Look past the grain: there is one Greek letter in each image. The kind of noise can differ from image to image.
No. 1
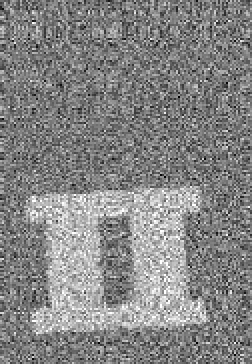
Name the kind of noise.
low rank plus noise
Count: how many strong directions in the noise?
three or four
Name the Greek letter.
pi
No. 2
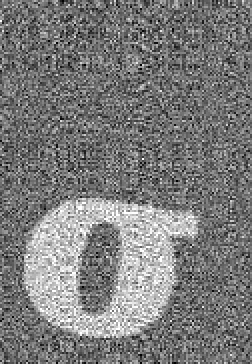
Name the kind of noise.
low rank plus noise
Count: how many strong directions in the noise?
three or four
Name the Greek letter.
sigma
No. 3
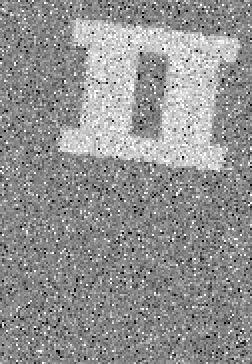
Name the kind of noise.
heavy tails
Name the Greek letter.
pi
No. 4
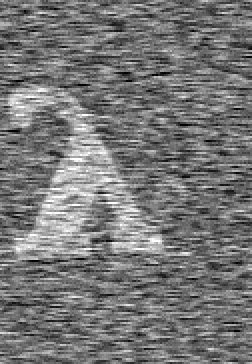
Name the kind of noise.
streaked along the rows
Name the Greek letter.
lambda
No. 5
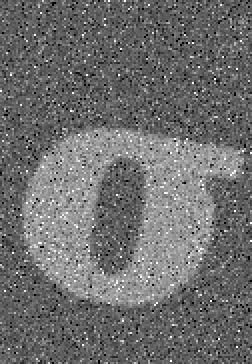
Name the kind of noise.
heavy tails
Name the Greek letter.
sigma
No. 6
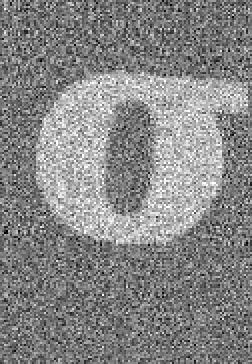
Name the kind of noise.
low rank plus noise
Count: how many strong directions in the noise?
five to eight
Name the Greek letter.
sigma
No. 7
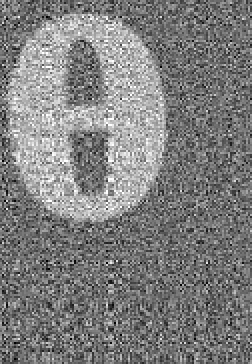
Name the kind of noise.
low rank plus noise
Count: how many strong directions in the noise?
three or four
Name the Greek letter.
theta
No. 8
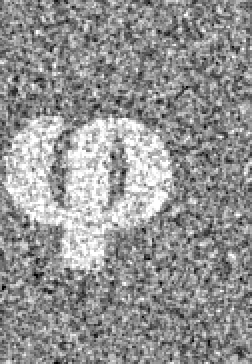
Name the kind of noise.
blotchy
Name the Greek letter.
phi
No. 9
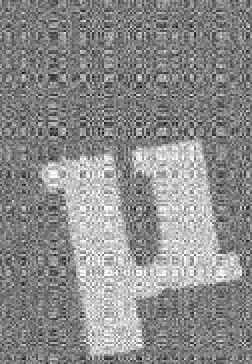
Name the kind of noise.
low rank plus noise
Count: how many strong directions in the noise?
one
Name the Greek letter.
mu
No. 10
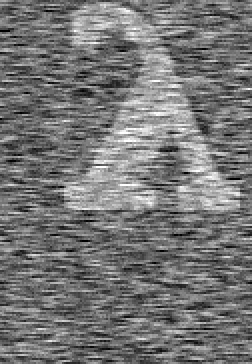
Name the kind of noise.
streaked along the rows
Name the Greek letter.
lambda
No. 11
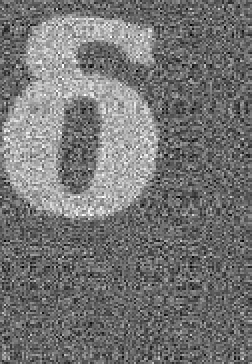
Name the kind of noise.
low rank plus noise
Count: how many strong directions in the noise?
three or four
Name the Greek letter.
delta
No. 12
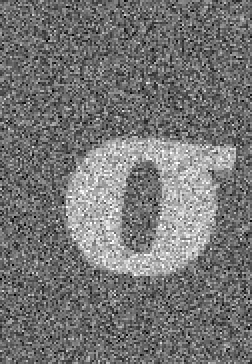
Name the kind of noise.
independent entries
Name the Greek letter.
sigma
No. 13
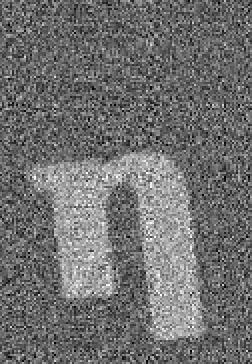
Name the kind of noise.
low rank plus noise
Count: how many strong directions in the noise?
five to eight
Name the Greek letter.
eta
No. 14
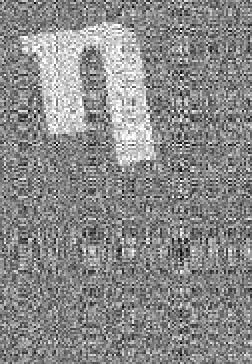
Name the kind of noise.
low rank plus noise
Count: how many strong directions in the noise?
two
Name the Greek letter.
eta
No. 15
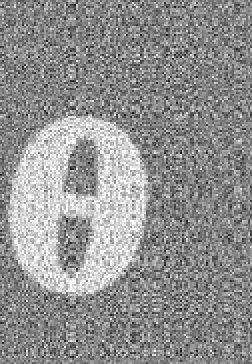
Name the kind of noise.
low rank plus noise
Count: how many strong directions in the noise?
three or four
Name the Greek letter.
theta
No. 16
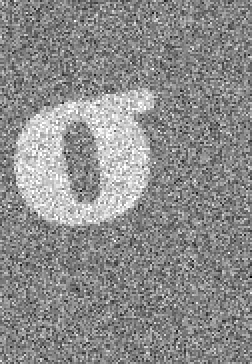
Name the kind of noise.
independent entries
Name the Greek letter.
sigma
